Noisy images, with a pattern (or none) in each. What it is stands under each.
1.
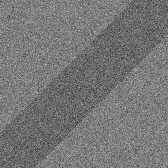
a diagonal band
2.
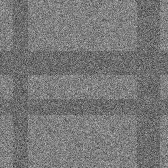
bands of rows crossing bands of columns
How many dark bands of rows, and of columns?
2 and 2
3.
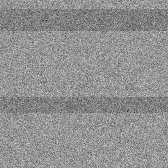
bands of rows
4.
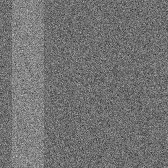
one band of columns
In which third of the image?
left
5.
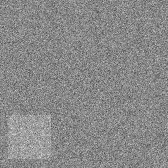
one block
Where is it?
bottom left
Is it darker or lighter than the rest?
lighter
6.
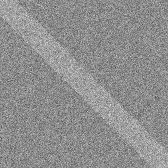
a diagonal band
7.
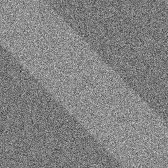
a diagonal band
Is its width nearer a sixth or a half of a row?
a half
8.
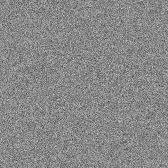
only noise
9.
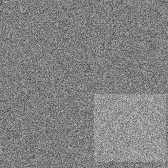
one block
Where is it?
bottom right
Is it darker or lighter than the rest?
lighter
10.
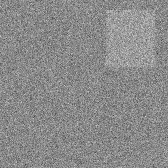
one block
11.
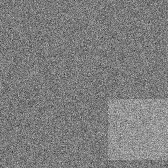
one block
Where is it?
bottom right
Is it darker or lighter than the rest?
lighter
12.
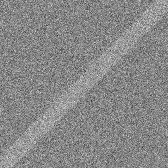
a diagonal band
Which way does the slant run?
bottom left to top right
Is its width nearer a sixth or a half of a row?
a sixth
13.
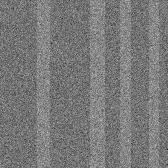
bands of columns
